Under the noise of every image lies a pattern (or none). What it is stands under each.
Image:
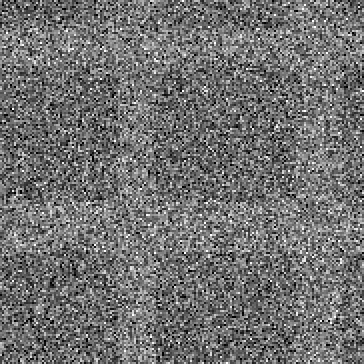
bands of rows crossing bands of columns
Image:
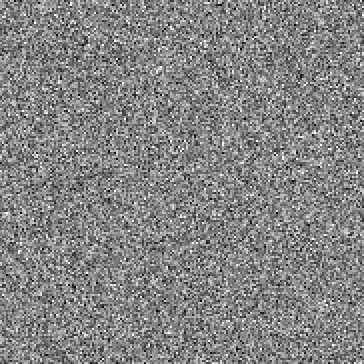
only noise
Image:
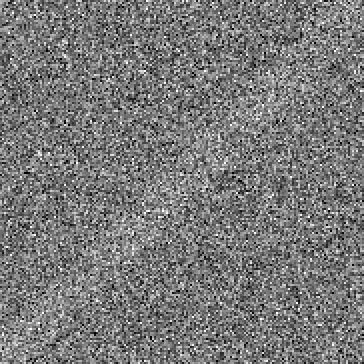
a diagonal band
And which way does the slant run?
bottom left to top right
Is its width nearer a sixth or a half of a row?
a sixth
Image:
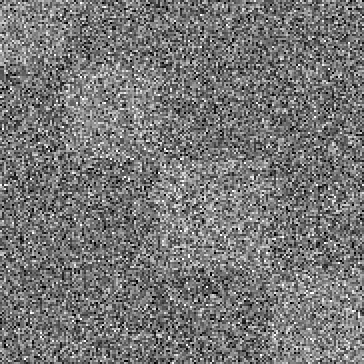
blocks along the diagonal
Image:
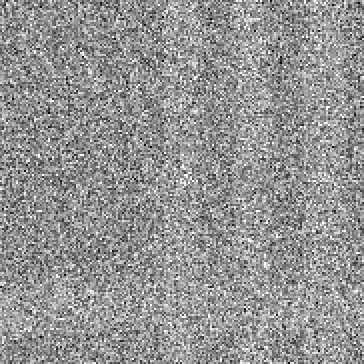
bands of rows crossing bands of columns
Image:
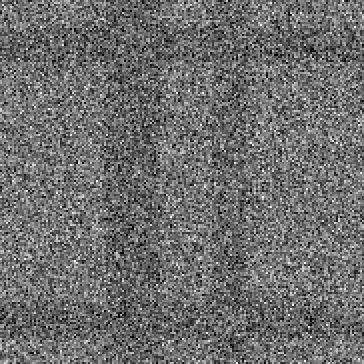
bands of rows crossing bands of columns
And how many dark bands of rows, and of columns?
2 and 2
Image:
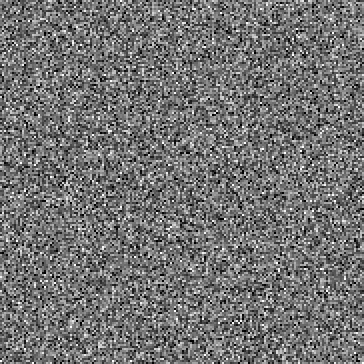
only noise
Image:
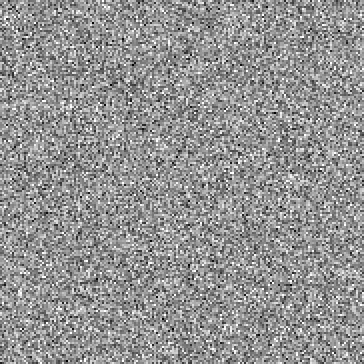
only noise
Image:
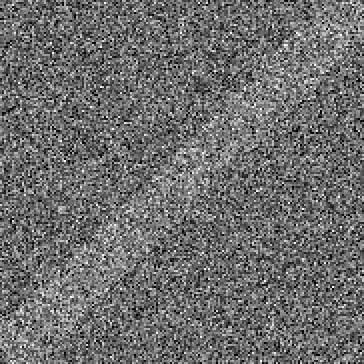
a diagonal band
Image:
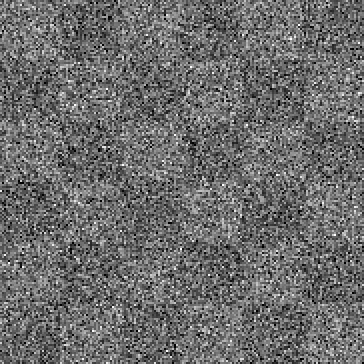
a checkerboard
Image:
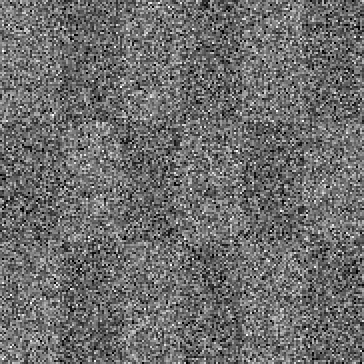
a checkerboard
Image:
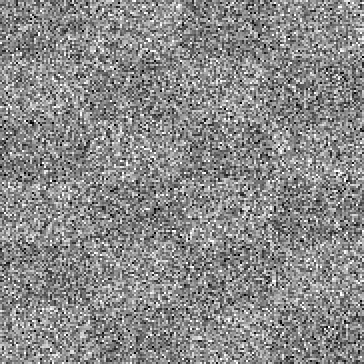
a checkerboard
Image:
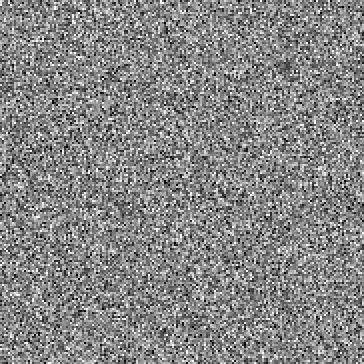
only noise
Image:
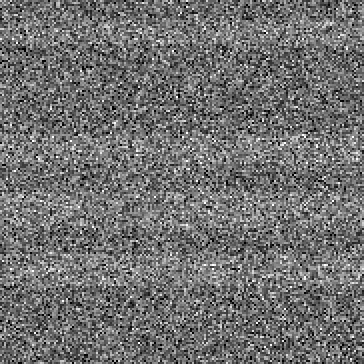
bands of rows
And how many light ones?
4
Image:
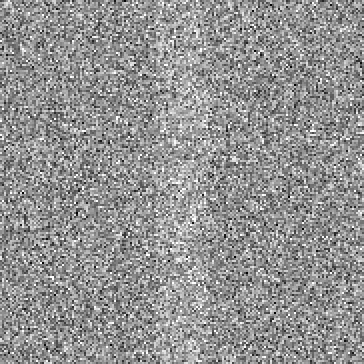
one band of columns
